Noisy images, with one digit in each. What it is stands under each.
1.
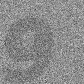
9
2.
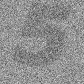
5
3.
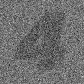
4
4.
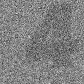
4
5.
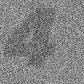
4
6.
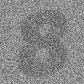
8
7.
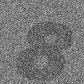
8
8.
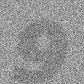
9
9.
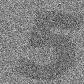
5
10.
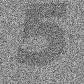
5
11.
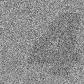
4
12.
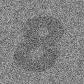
8
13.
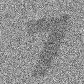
7
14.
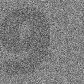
9
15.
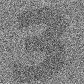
3
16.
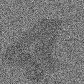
4
